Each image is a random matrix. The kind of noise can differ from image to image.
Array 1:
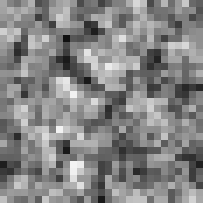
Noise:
blotchy
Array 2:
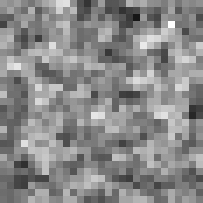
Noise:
blotchy
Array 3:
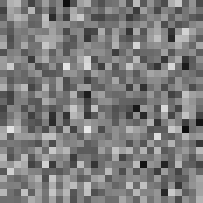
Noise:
low rank plus noise
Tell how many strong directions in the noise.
three or four
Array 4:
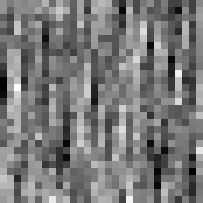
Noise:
streaked along the columns
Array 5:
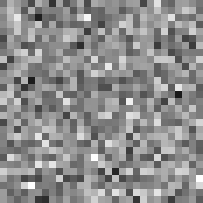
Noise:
independent entries
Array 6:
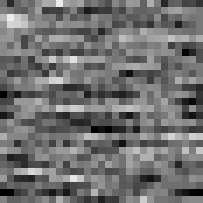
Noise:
streaked along the rows
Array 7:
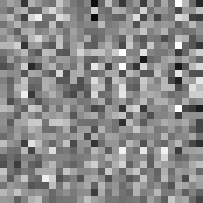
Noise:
low rank plus noise
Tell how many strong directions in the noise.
one
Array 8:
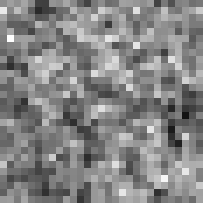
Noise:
blotchy
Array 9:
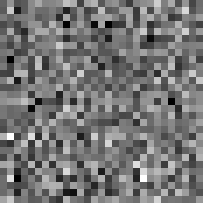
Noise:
low rank plus noise
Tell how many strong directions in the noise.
three or four
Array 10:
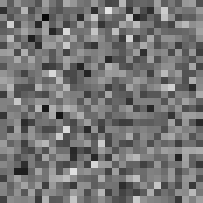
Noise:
independent entries
